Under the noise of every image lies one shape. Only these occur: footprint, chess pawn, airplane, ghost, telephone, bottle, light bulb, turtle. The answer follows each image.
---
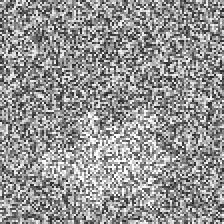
turtle
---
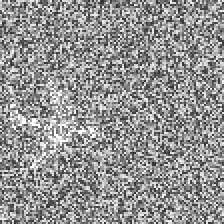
airplane
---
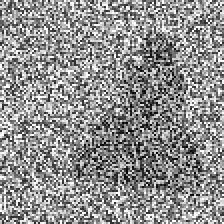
chess pawn
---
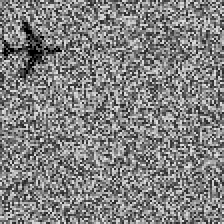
airplane
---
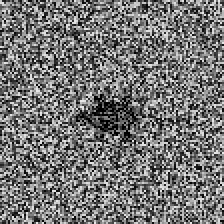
turtle
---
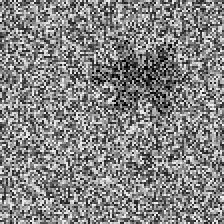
turtle
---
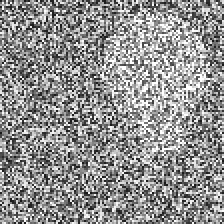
light bulb
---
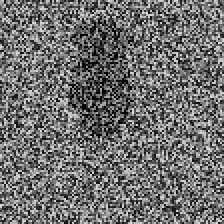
footprint
